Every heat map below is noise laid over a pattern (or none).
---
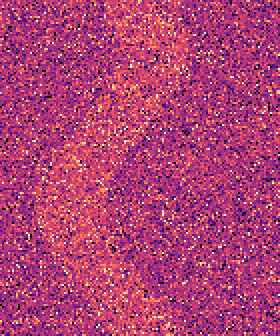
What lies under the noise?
a wavy band
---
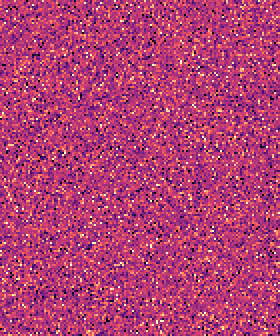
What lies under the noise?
only noise
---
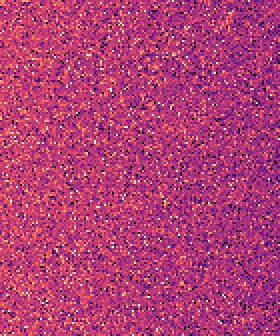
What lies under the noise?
a smooth slope
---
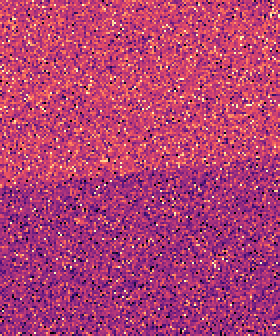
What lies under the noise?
a sharp edge
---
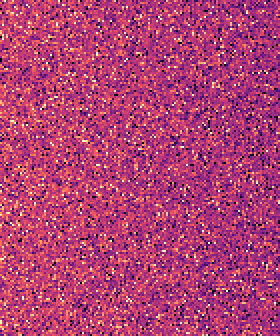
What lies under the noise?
a smooth slope
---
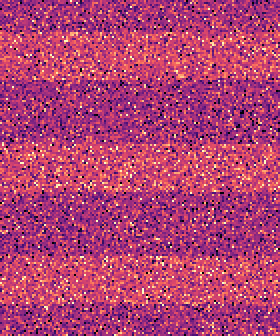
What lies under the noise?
horizontal stripes
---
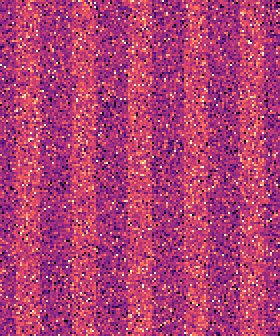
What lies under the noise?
vertical stripes
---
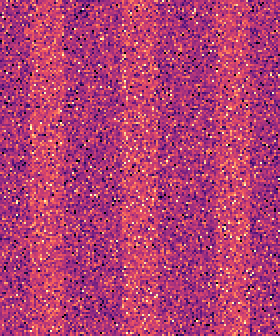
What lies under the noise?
vertical stripes
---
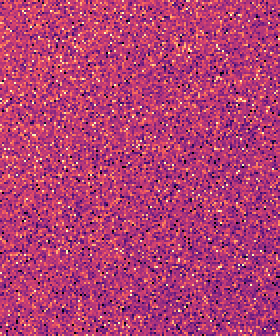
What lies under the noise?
a smooth slope
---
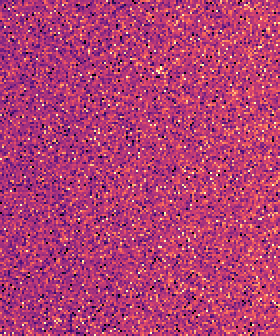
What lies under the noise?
a smooth slope
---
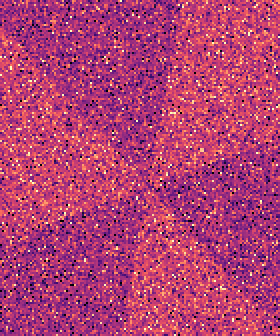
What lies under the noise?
spokes from one point
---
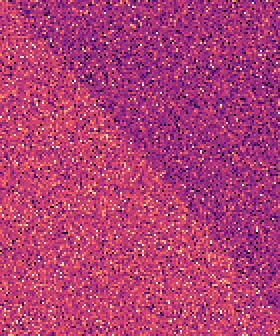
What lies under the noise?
a sharp edge
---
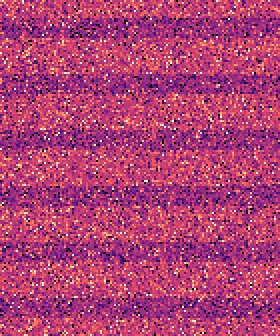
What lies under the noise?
horizontal stripes
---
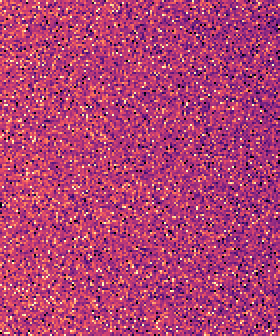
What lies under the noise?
a smooth slope
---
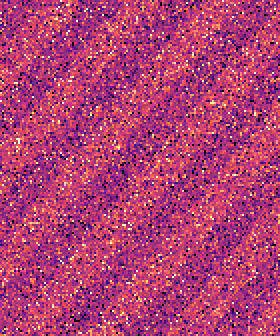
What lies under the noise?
diagonal stripes
